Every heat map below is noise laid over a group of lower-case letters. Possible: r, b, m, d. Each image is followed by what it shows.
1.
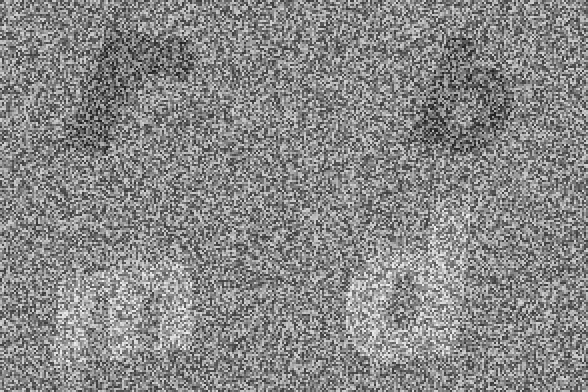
top left: dark r; top right: dark b; bottom left: light m; bottom right: light d
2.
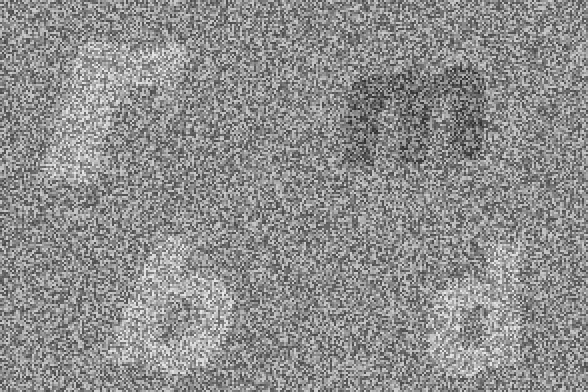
top left: light r; top right: dark m; bottom left: light b; bottom right: light d
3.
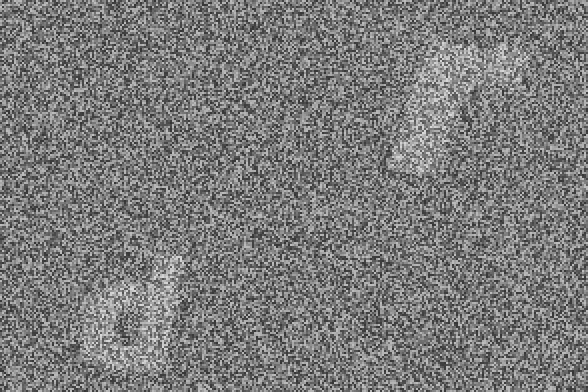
top right: light r; bottom left: light d
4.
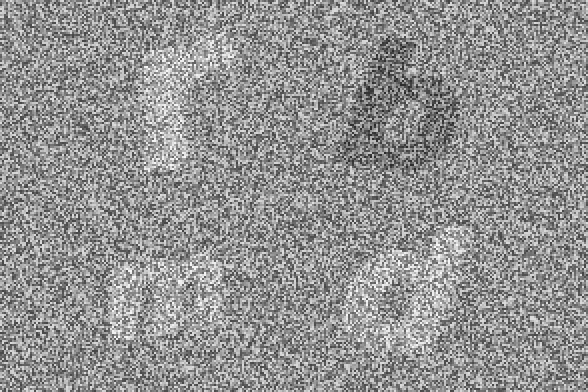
top left: light r; top right: dark b; bottom left: light m; bottom right: light d
